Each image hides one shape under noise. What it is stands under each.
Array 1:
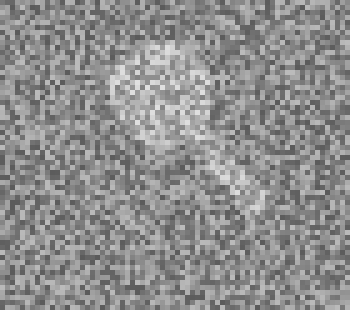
light lollipop
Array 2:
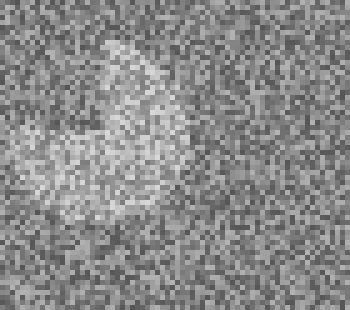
light disc with a wedge cut out
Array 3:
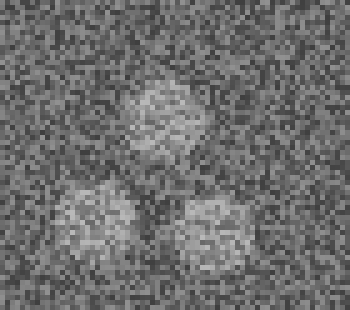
light three dots
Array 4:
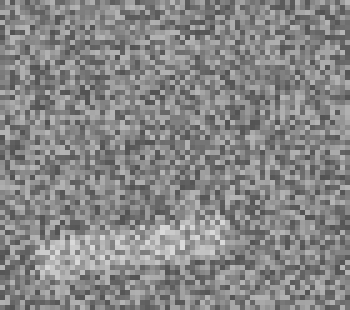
light bar
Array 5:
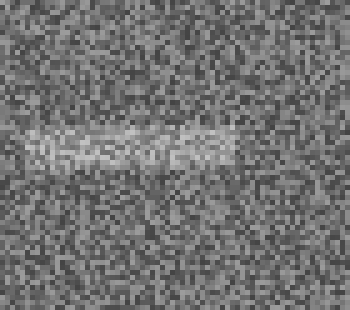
light bar
